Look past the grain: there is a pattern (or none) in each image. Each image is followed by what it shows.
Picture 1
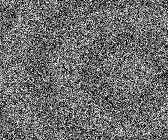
rings round one point
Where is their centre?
middle right
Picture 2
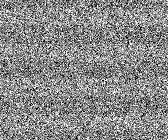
horizontal stripes
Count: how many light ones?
4
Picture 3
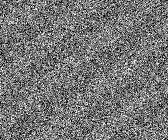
diagonal stripes
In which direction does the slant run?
bottom left to top right
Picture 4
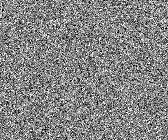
only noise
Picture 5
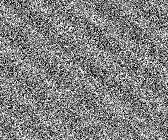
diagonal stripes
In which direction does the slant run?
top left to bottom right
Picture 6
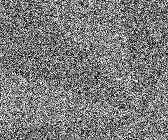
spokes from one point
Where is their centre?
bottom right
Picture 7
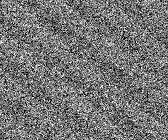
diagonal stripes
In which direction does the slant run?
top left to bottom right
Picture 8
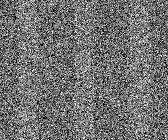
vertical stripes
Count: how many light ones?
3
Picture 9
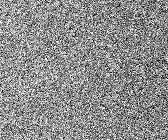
a smooth slope
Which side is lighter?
left
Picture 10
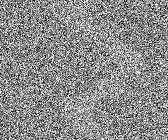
a wavy band
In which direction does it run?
top to bottom
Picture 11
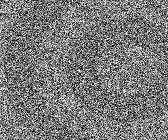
rings round one point
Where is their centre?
middle right
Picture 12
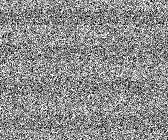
horizontal stripes
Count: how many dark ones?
4
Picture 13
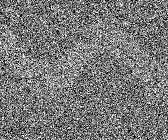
a wavy band
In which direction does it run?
left to right
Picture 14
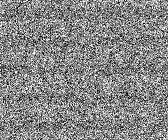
horizontal stripes
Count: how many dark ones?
5
